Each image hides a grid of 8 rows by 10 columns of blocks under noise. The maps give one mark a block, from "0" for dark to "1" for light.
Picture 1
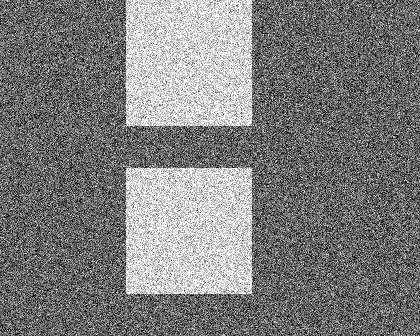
0001110000
0001110000
0001110000
0000000000
0001110000
0001110000
0001110000
0000000000
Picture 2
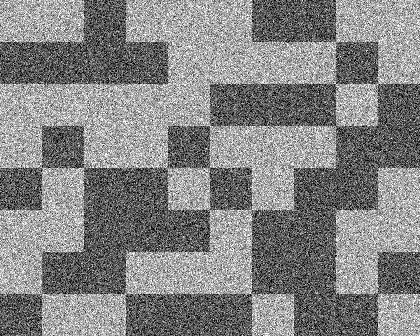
1101110011
0000111101
1111100010
1011011100
0100101001
1100010011
1001110010
0110001001
